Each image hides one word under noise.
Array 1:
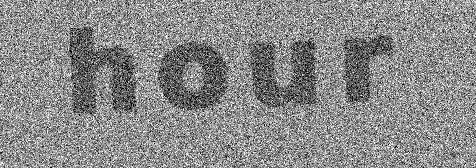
hour
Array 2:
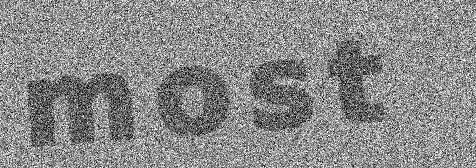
most
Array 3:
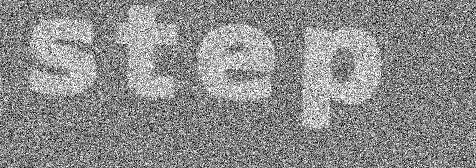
step
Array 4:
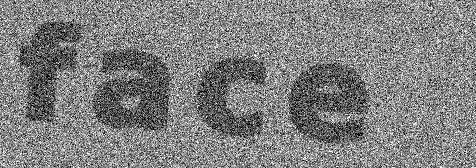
face
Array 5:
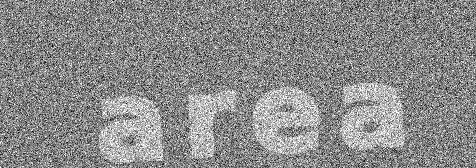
area
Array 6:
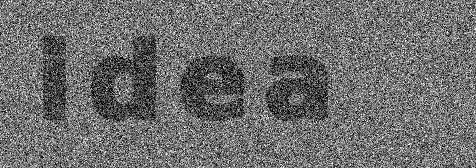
idea
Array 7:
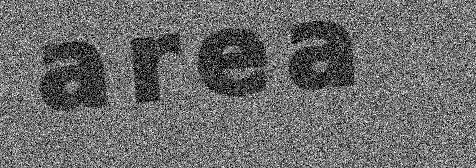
area
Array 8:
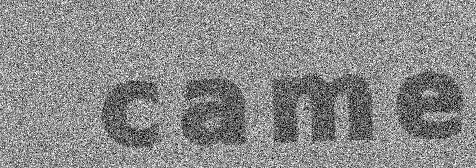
came
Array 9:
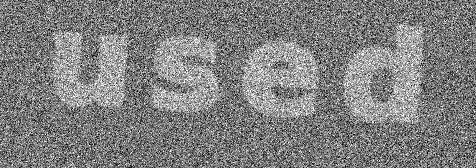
used
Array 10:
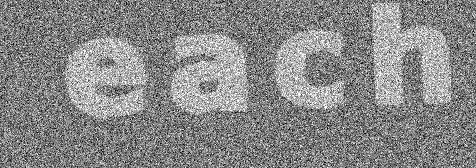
each
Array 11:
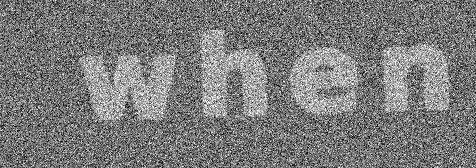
when
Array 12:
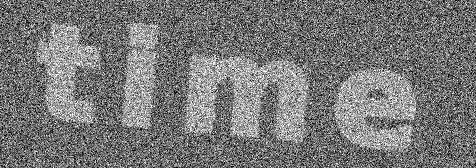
time
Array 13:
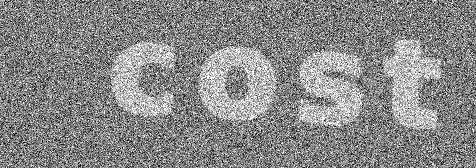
cost
